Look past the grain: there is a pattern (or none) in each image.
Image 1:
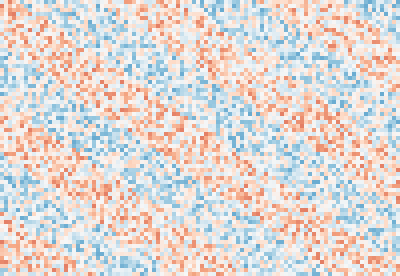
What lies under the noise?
diagonal stripes
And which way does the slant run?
top left to bottom right
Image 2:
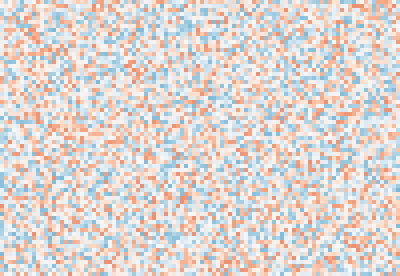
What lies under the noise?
only noise
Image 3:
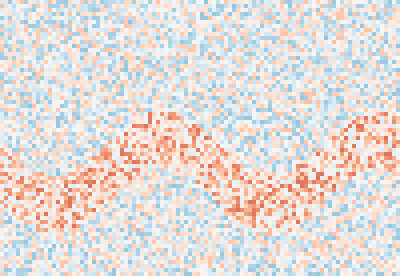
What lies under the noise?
a wavy band
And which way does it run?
left to right
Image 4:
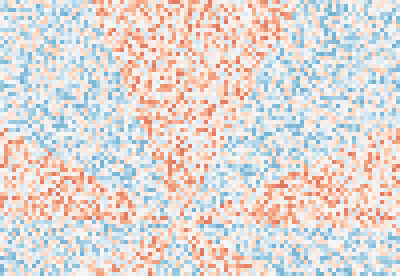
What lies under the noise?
spokes from one point
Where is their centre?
bottom middle
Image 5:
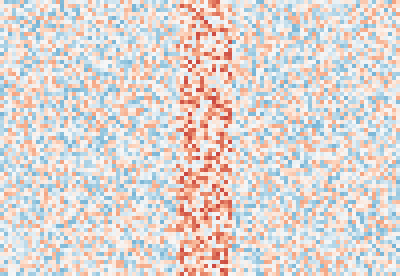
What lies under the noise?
one vertical stripe
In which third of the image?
middle
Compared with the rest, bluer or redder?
redder
